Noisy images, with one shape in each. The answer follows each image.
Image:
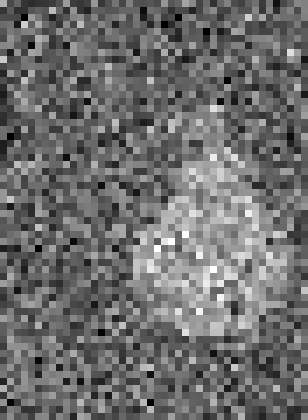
pear
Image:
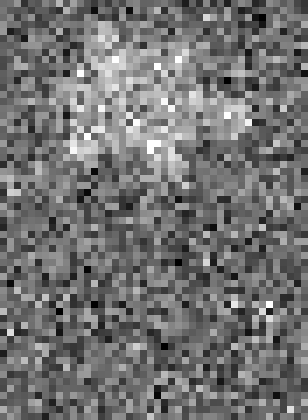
turtle
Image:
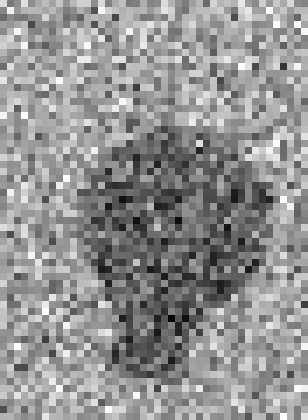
light bulb
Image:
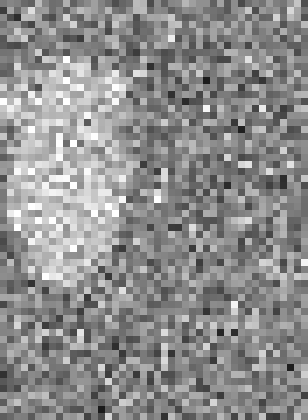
footprint
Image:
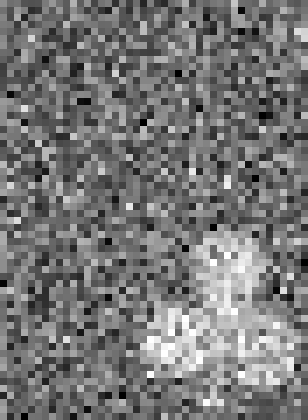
club
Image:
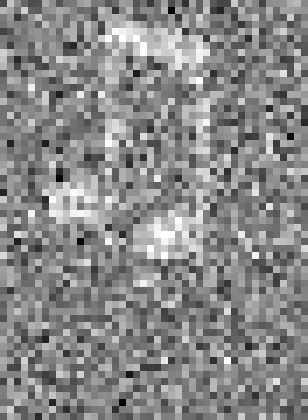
pair of musical notes
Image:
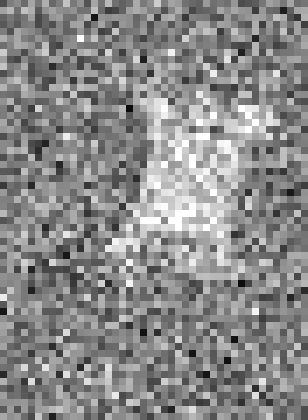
chess rook
